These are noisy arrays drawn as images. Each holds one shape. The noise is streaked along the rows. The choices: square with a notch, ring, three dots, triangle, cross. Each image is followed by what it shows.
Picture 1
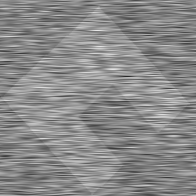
square with a notch
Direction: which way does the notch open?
down and right
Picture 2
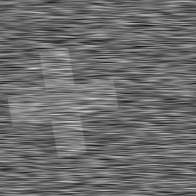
cross
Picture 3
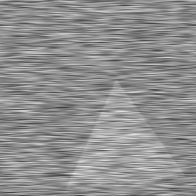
triangle
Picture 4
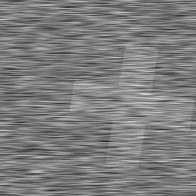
cross
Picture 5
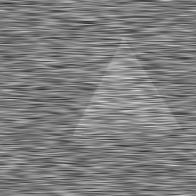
triangle
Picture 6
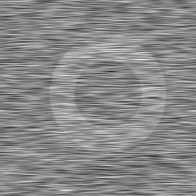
ring
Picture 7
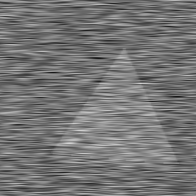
triangle
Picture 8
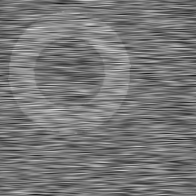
ring
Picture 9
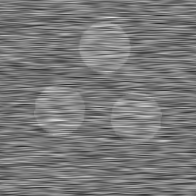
three dots
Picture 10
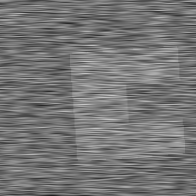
square with a notch
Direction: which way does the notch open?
right
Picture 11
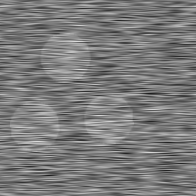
three dots
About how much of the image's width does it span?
two thirds
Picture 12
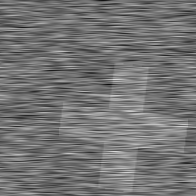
cross
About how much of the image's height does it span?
two thirds
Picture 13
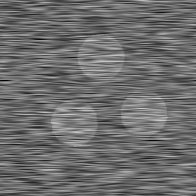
three dots
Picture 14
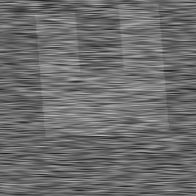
square with a notch
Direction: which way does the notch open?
up
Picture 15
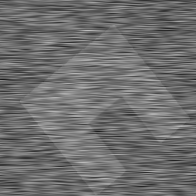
square with a notch
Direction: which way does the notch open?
down and right
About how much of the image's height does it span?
nearly all
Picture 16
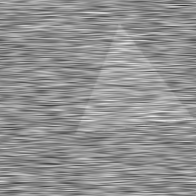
triangle
